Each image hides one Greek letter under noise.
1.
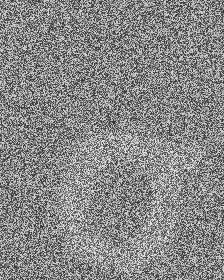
sigma
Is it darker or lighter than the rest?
lighter
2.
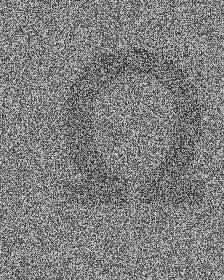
omega
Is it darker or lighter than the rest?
darker
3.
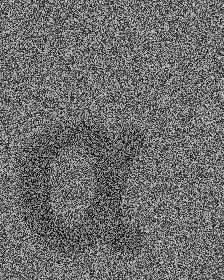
alpha
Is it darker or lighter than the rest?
darker
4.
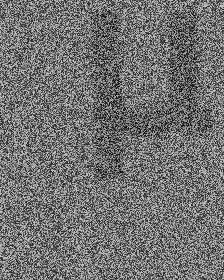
mu
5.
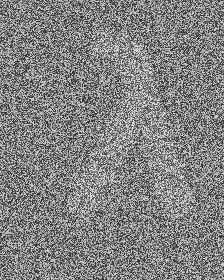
lambda
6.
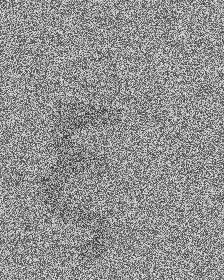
xi
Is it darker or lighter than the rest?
darker
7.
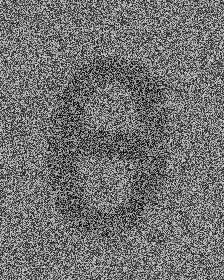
theta
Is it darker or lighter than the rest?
darker
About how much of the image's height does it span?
two thirds
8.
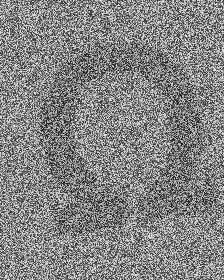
omega
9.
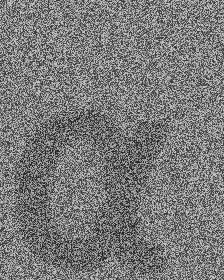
alpha
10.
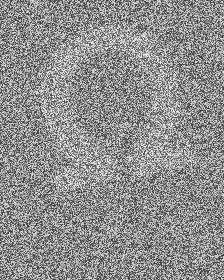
omega
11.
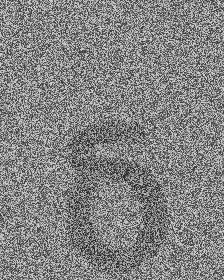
delta
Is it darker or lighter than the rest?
darker
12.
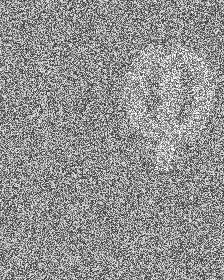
phi
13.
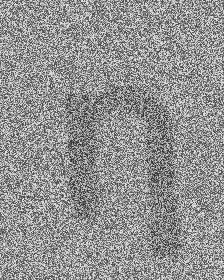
eta
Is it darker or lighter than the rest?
darker
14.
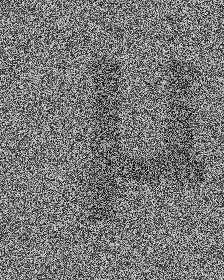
mu
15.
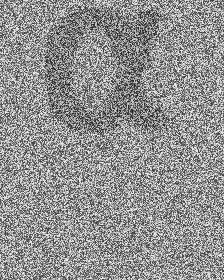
alpha
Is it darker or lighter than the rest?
darker
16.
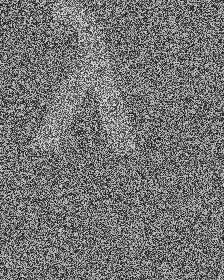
lambda
